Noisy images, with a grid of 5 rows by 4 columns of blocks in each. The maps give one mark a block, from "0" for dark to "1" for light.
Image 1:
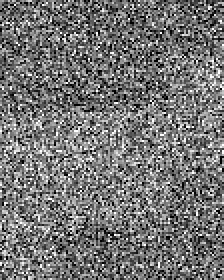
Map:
0 0 0 0
0 0 0 1
1 1 1 1
1 1 1 0
1 0 0 0
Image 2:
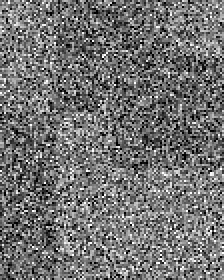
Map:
1 0 0 1
1 0 0 0
0 1 0 0
0 1 1 1
0 1 1 1
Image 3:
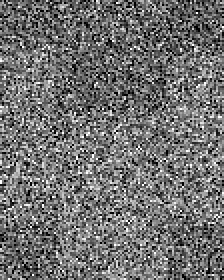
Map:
0 0 0 0
1 0 0 1
1 1 1 1
1 1 1 1
0 1 1 0
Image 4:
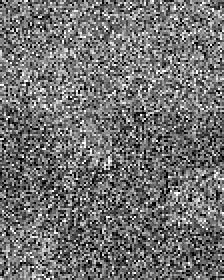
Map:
1 1 1 1
1 1 1 1
0 1 0 0
0 0 0 1
1 0 0 0
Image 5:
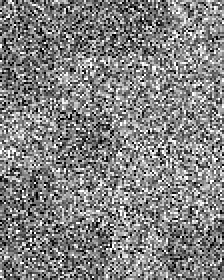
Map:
0 0 0 1
0 1 1 1
1 0 1 1
0 1 1 1
0 0 1 0
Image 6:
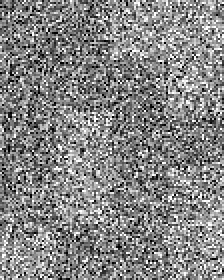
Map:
0 0 1 1
0 0 0 1
0 1 0 0
0 1 0 1
1 0 0 1
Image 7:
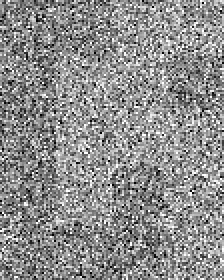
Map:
0 0 1 1
0 1 1 0
0 1 1 1
0 1 0 1
0 0 0 1
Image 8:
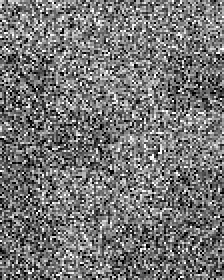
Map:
1 1 1 1
0 1 1 0
0 0 1 1
0 1 1 0
0 1 0 0
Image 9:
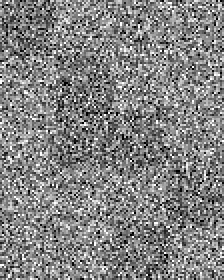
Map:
0 1 1 1
1 0 1 1
1 0 0 1
1 1 1 0
1 1 0 1
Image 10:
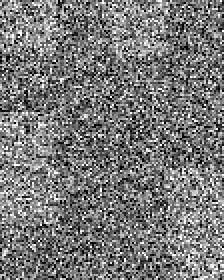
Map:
1 0 1 0
0 0 0 0
1 0 0 0
1 0 0 1
0 0 0 1
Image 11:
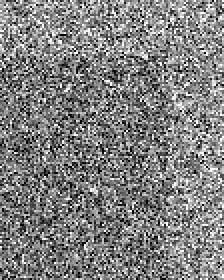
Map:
1 1 1 1
0 0 0 1
0 0 0 1
0 0 0 1
0 0 0 1
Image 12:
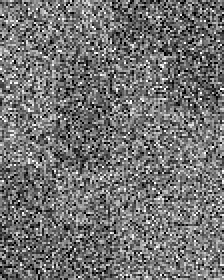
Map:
1 1 0 0
1 0 1 0
1 0 1 1
0 1 1 1
0 0 1 1
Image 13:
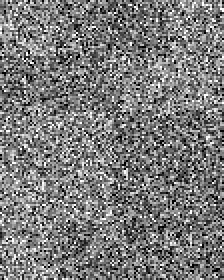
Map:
1 0 0 1
0 0 1 1
1 1 0 0
1 1 0 0
1 0 0 0
